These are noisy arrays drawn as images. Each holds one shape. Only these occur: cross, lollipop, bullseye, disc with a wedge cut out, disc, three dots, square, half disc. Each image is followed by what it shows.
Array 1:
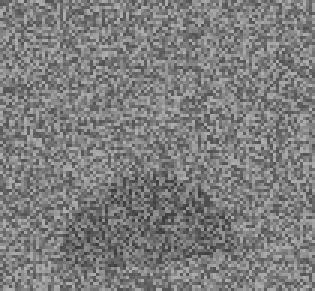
half disc
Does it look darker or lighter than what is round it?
darker
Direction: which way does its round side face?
up
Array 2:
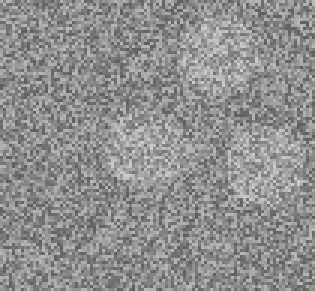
three dots
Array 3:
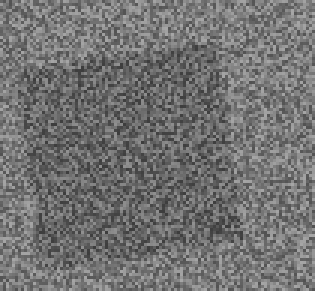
square
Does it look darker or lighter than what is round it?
darker
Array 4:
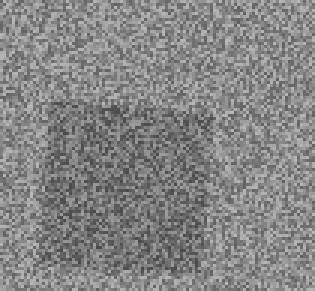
square
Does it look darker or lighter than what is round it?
darker
